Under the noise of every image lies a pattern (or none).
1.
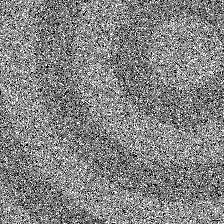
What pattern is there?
rings round one point
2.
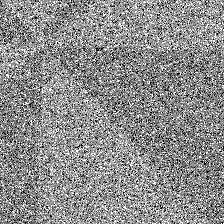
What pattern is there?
spokes from one point
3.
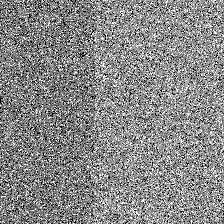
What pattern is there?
a sharp edge
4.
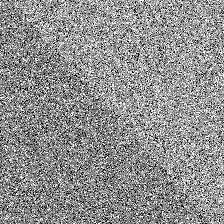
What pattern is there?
a sharp edge
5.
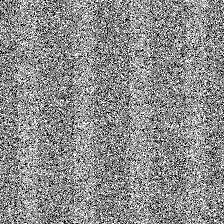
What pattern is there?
vertical stripes
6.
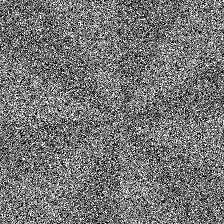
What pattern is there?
spokes from one point
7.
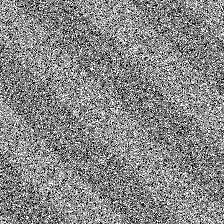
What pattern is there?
diagonal stripes
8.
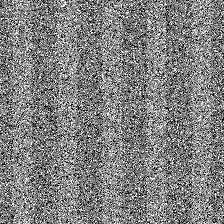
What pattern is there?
vertical stripes
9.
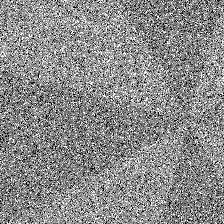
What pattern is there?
spokes from one point
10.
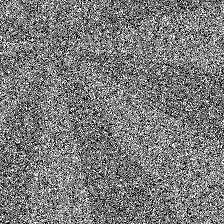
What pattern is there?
spokes from one point
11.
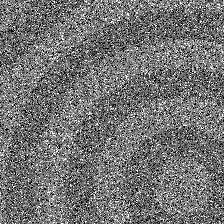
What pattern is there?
rings round one point
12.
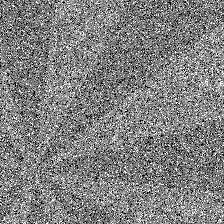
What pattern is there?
spokes from one point
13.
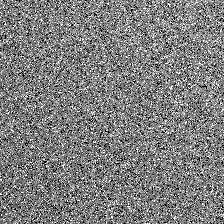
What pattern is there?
a smooth slope
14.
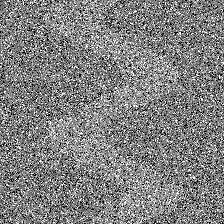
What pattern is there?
a wavy band
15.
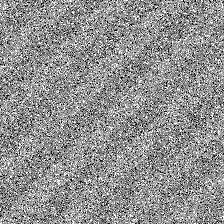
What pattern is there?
diagonal stripes
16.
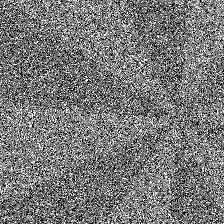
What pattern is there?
spokes from one point
